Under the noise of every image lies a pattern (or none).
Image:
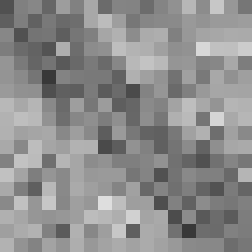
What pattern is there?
a diagonal band
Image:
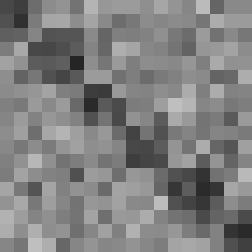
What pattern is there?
blocks along the diagonal
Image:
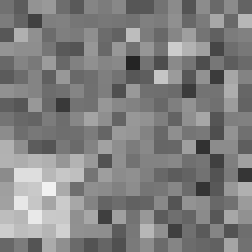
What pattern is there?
one block
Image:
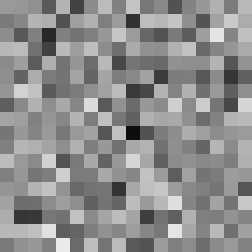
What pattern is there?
only noise
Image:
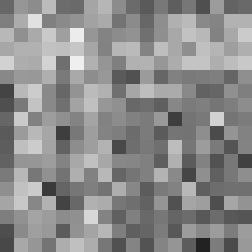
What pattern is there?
bands of rows crossing bands of columns
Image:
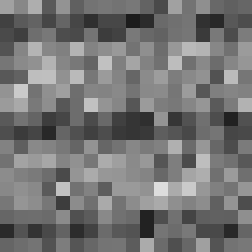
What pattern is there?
bands of rows
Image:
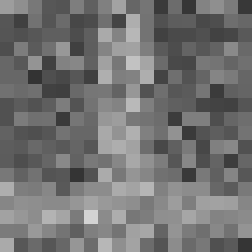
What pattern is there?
bands of rows crossing bands of columns
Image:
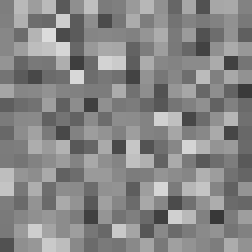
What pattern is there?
only noise
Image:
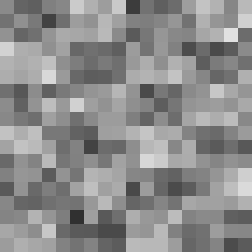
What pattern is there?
a checkerboard
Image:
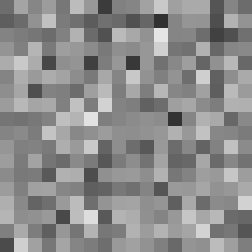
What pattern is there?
only noise
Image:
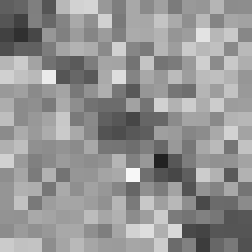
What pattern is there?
blocks along the diagonal
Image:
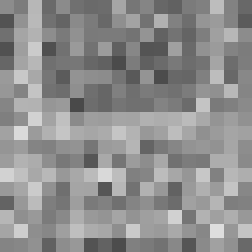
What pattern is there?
bands of rows crossing bands of columns
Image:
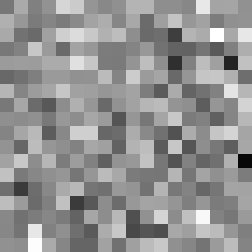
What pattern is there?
only noise
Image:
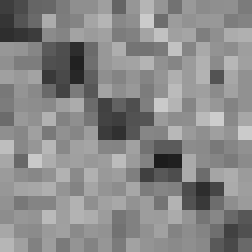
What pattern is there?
blocks along the diagonal
